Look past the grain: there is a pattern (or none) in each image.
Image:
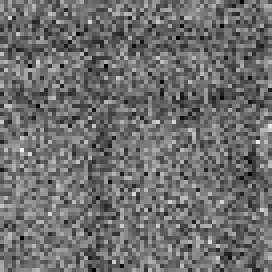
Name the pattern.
bands of rows crossing bands of columns
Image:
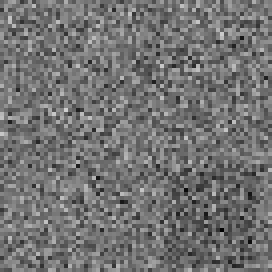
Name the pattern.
one block
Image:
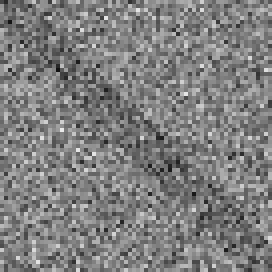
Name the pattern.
a diagonal band
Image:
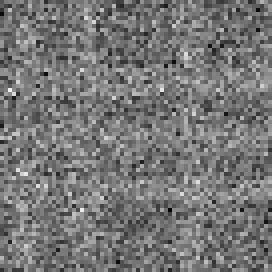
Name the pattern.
bands of rows crossing bands of columns
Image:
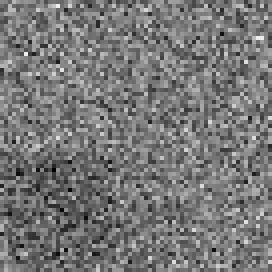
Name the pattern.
one block
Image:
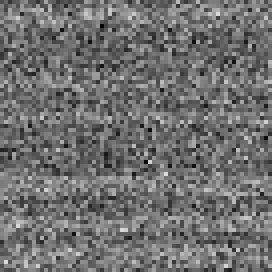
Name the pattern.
bands of rows
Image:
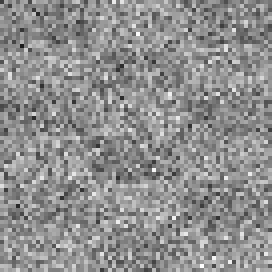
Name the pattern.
a checkerboard
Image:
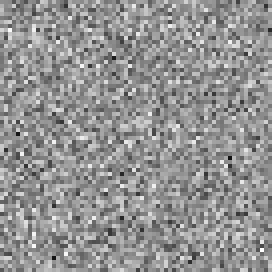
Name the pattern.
only noise
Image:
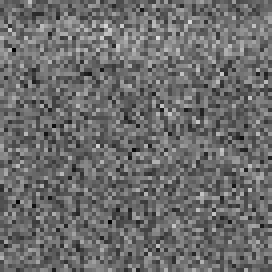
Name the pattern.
one band of rows
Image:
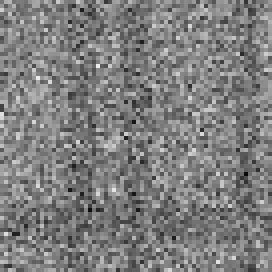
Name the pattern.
bands of rows crossing bands of columns
